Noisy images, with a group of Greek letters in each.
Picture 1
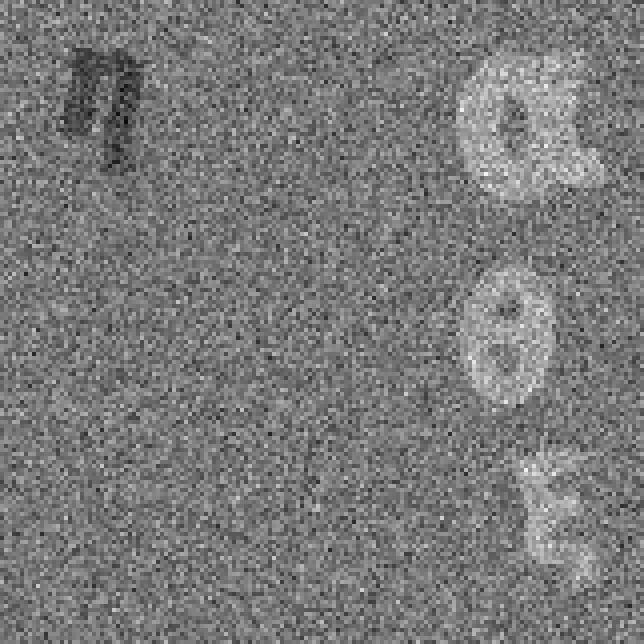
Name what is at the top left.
eta
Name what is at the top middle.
nothing
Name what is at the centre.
nothing
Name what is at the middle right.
theta
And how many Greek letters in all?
4
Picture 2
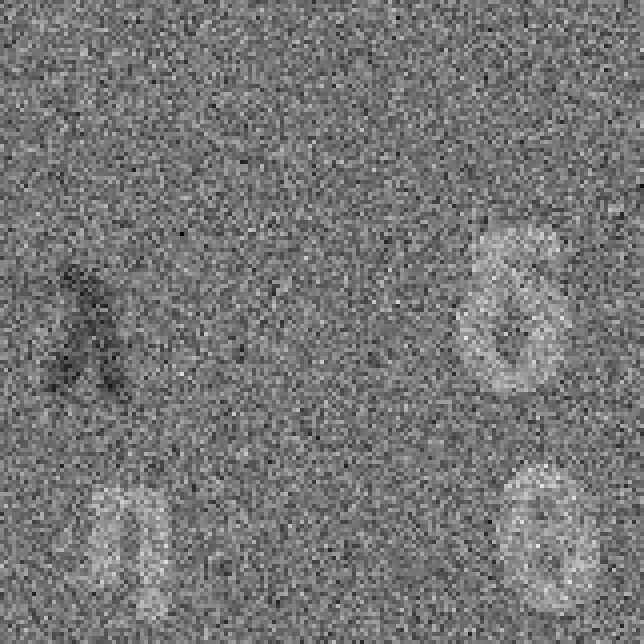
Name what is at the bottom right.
theta
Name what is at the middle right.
delta
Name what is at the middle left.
lambda
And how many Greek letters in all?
4
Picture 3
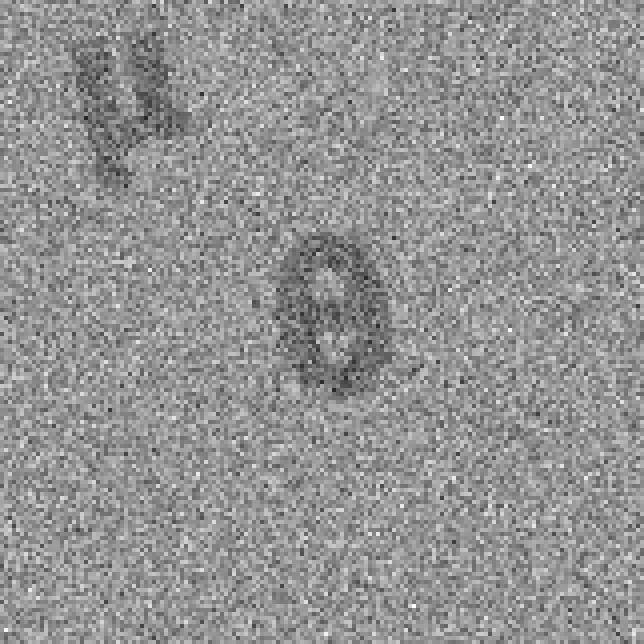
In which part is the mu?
top left
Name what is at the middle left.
nothing
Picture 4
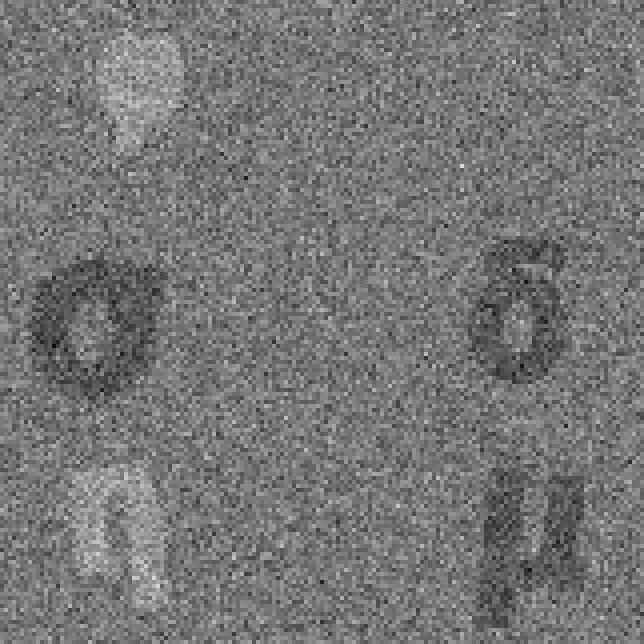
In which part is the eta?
bottom left
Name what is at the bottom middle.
nothing
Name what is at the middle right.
delta
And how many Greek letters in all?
5
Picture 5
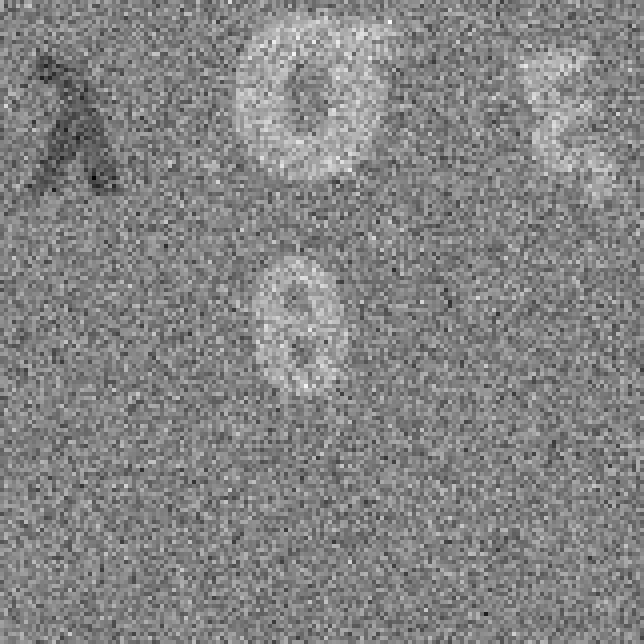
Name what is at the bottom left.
nothing
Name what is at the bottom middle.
nothing
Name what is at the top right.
xi
